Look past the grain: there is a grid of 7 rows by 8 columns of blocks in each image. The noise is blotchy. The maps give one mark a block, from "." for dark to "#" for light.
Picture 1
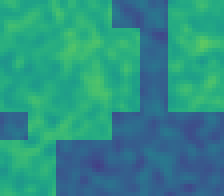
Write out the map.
# # # # . . # #
# # # # # . # #
# # # # # . # #
# # # # # . # #
. # # # . . . .
# # . . . . . .
# # . . . . . .
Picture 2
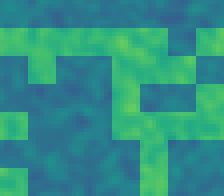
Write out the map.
. . . . . . . .
# # # # # # . #
. # . . # # # .
. . . . # . . #
# . . . # # # #
. . . . . # . .
# . . . . # . .
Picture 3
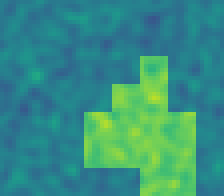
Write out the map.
. . . . . . . .
. . . . . . . .
. . . . . # . .
. . . . # # . .
. . . # # # # .
. . . # # # # .
. . . . . # # .
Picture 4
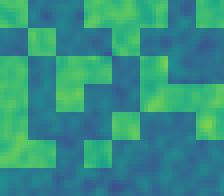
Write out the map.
# . . # # # . #
. # . . # . . .
# . # # . # . .
# . # . . # # #
# . . . # . . #
# # . # . . . .
. . . . . . . .
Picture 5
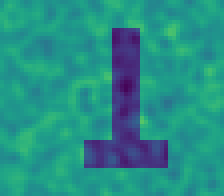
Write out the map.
# # # # # # # #
# # # # . # # #
# # # # . # # #
# # # # . # # #
# # # # . # # #
# # # . . . # #
# # # # # # # #
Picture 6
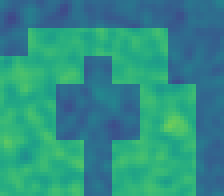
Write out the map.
. . . . . . . .
. # # # # # . .
# # # . # # . .
# # . . . # # .
# # . . . # # .
# # # . # # # .
# # # . # # # .
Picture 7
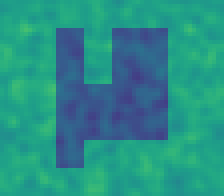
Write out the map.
# # # # # # # #
# # . # . . # #
# # . # . . # #
# # . . . . # #
# # . . . . # #
# # . # # # # #
# # # # # # # #
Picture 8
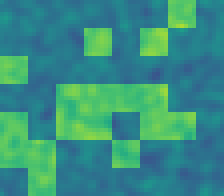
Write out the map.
. . . . . . # .
. . . # . # . .
# . . . . . . .
. . # # # # . .
# . # # . # # .
# # . . # . . .
. # . . . . . .
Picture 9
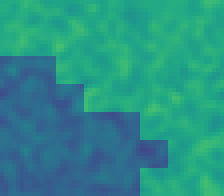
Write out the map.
# # # # # # # #
# # # # # # # #
. . # # # # # #
. . . # # # # #
. . . . . # # #
. . . . . . # #
. . . . . # # #
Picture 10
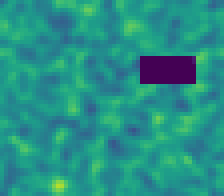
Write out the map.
# # # # # # # #
# # # # # # # #
# # # # # . . #
# # # # # # # #
# # # # # # # #
# # # # # # # #
# # # # # # # #
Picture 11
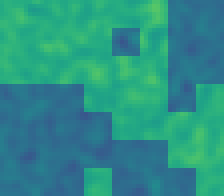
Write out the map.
# # # # # # . .
# # # # . # . .
# # # # # # . .
. . . # # # . #
. . . . # # # #
. . . . . . # #
. . . # . . . #
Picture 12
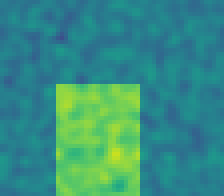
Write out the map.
. . . . . . . .
. . . . . . . .
. . . . . . . .
. . # # # . . .
. . # # # . . .
. . # # # . . .
. . # # # . . .
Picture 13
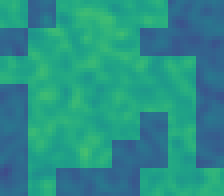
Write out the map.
# . # # # # . .
. # # # # . . .
# # # # # # # .
. # # # # # # .
. # # # # . # .
. # # # . . # .
. # . . . # # #
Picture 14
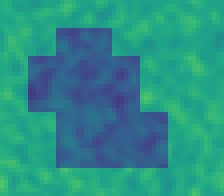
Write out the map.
# # # # # # # #
# # . . # # # #
# . . . . # # #
# . . . . # # #
# # . . . . # #
# # . . . . # #
# # # # # # # #
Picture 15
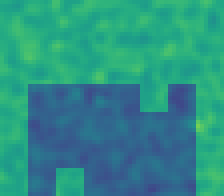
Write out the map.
# # # # # # # #
# # # # # # # #
# # # # # # # #
# . . . . # . #
# . . . . . . #
# . . . . . . #
# . # . . . . #
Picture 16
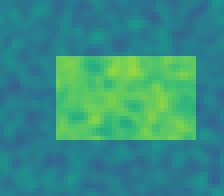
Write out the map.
. . . . . . . .
. . . . . . . .
. . # # # # # .
. . # # # # # .
. . # # # # # .
. . . . . . . .
. . . . . . . .
